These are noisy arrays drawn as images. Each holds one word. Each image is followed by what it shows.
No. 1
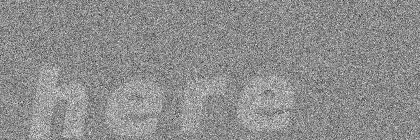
here
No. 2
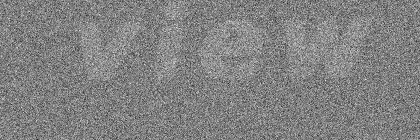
view
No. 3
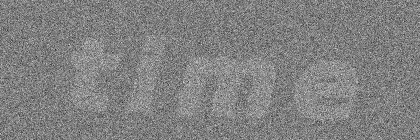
time
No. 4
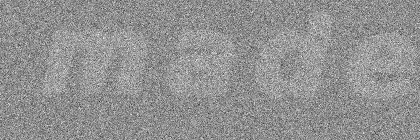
made
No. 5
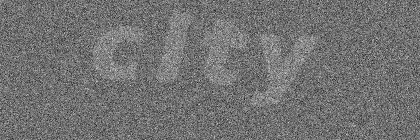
city
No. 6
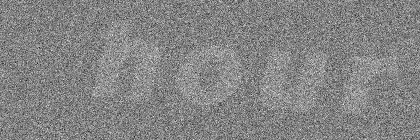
hour
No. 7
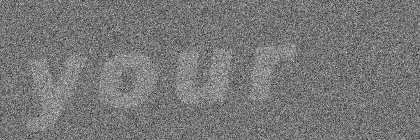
your
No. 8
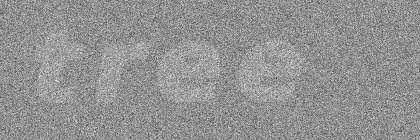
tree
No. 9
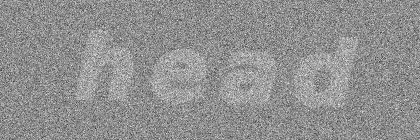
head
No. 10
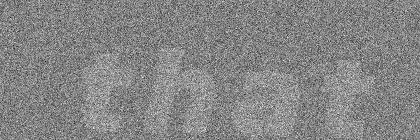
that
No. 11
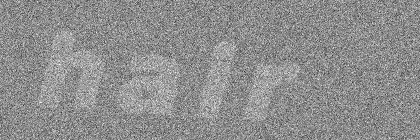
hair
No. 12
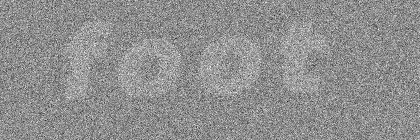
foot
